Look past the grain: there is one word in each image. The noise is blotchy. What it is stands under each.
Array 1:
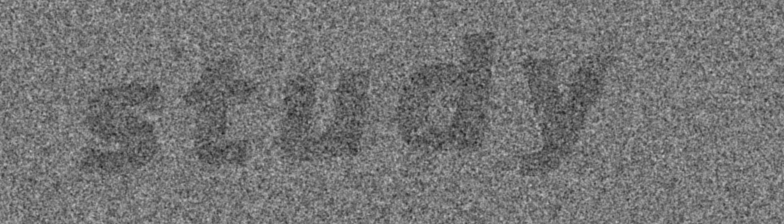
study
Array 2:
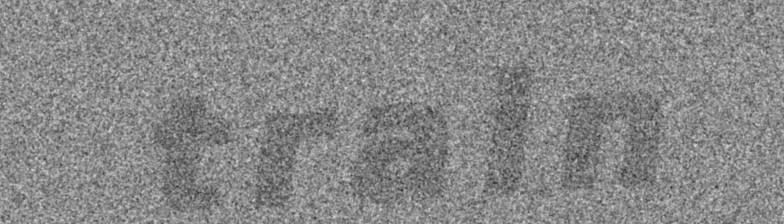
train
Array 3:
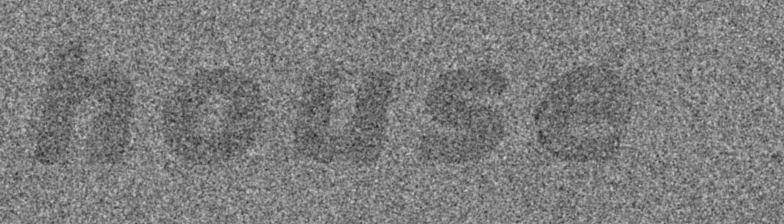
house
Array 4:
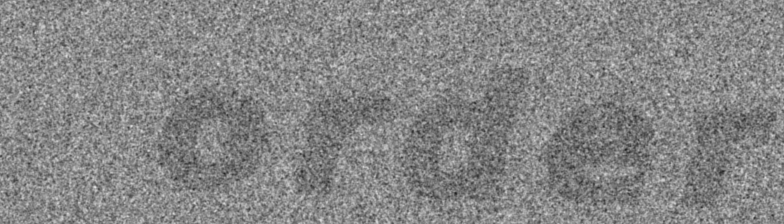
order
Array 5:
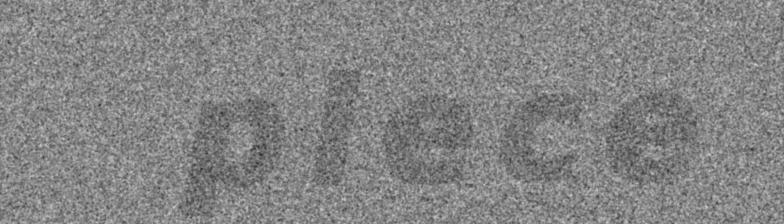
piece
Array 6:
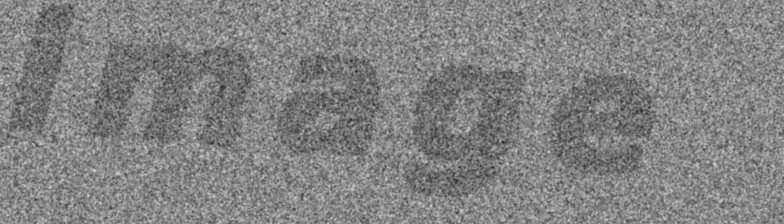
image
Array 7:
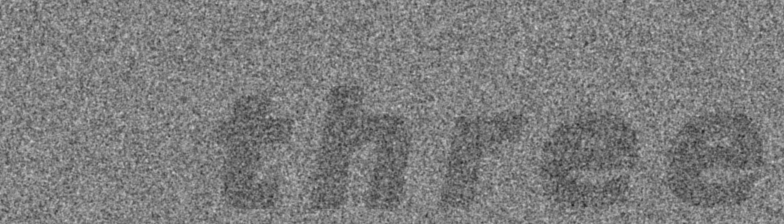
three
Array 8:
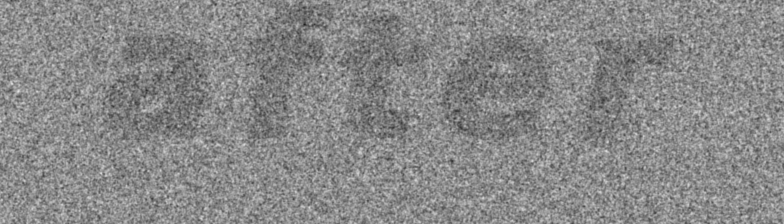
after
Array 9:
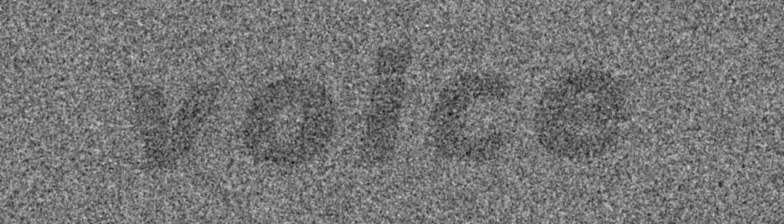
voice
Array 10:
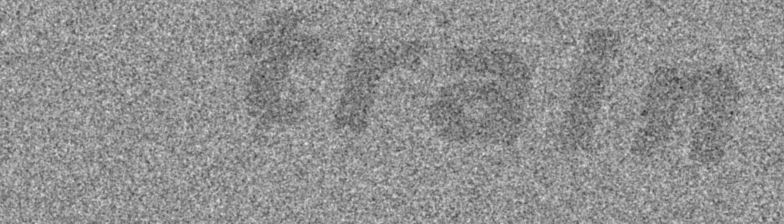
train
